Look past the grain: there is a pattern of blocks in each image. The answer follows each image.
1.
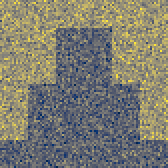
left and right mirror each other
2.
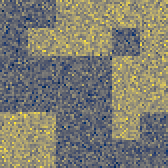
mirrored about the diagonal from the bottom left
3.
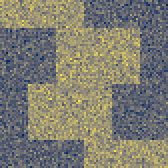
the same after a half turn
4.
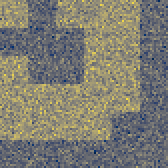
mirrored about the diagonal from the top left
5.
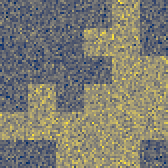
mirrored about the diagonal from the top left
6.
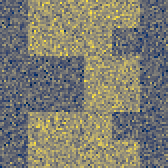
top and bottom mirror each other
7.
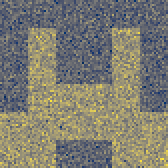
left and right mirror each other
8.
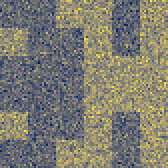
top and bottom mirror each other
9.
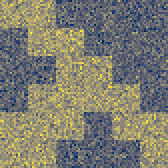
mirrored about the diagonal from the bottom left
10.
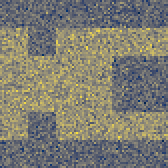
top and bottom mirror each other
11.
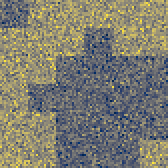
mirrored about the diagonal from the top left
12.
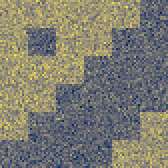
mirrored about the diagonal from the top left
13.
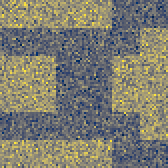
top and bottom mirror each other
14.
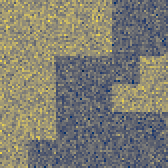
no symmetry
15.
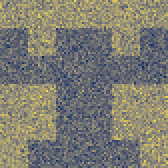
left and right mirror each other
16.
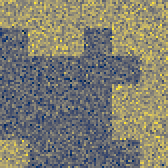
mirrored about the diagonal from the bottom left
